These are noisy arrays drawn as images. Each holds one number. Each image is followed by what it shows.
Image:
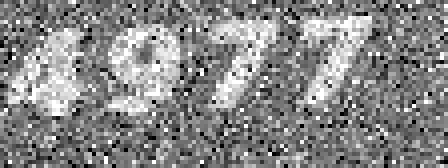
4977
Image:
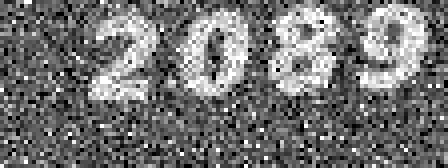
2089
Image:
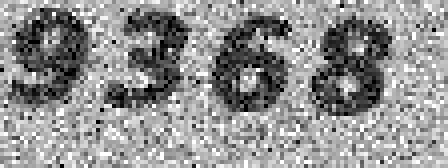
9368
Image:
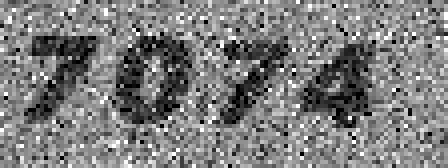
7074
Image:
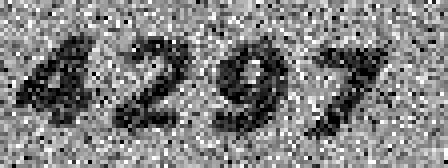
4297
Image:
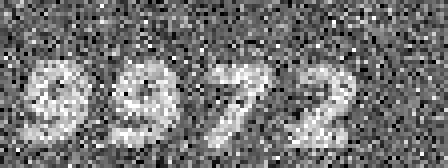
9972
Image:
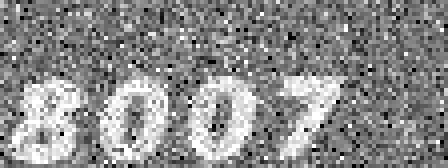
8007
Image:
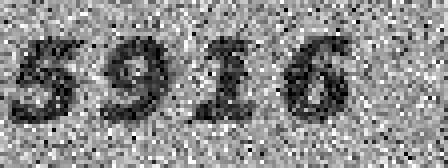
5916
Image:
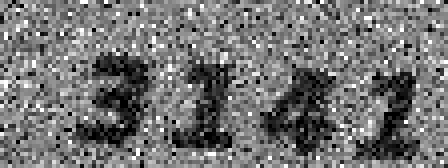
3141
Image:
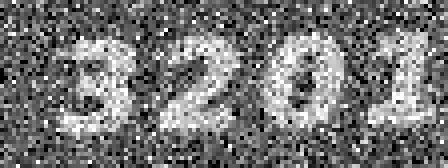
3201
